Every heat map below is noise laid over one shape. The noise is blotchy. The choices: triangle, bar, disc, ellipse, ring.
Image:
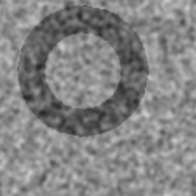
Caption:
dark ring
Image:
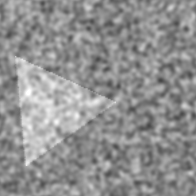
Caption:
light triangle
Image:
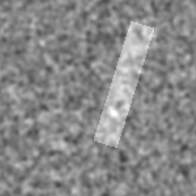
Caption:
light bar
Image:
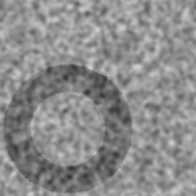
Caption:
dark ring
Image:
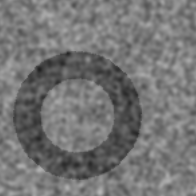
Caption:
dark ring
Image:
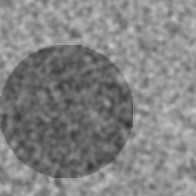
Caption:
dark disc
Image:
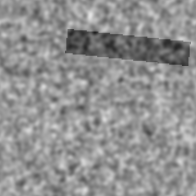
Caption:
dark bar
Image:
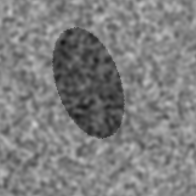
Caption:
dark ellipse
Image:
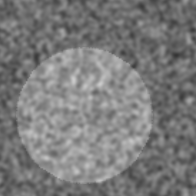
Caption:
light disc
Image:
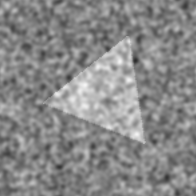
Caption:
light triangle
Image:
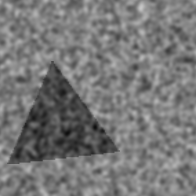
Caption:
dark triangle
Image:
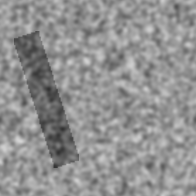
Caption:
dark bar
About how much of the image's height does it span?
two thirds
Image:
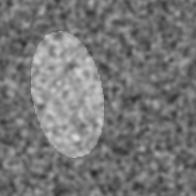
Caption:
light ellipse
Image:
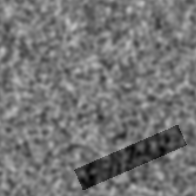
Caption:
dark bar
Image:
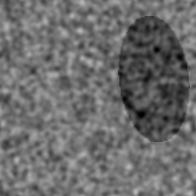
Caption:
dark ellipse
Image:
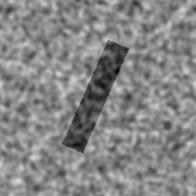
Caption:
dark bar
